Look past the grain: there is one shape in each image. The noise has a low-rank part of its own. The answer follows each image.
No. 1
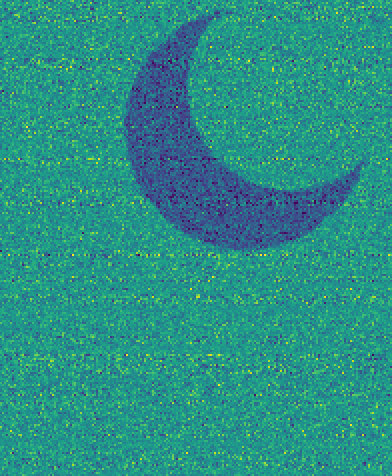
crescent
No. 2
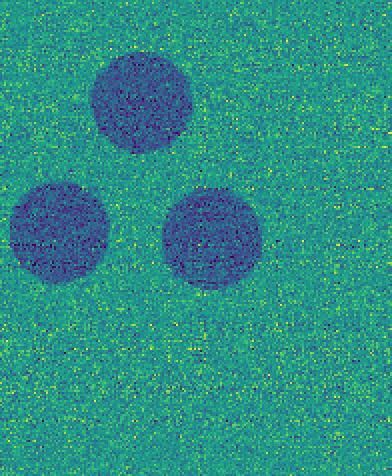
three dots
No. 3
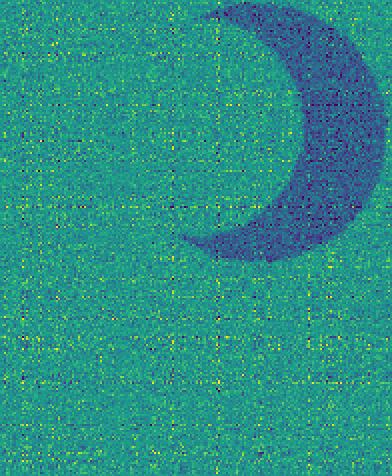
crescent
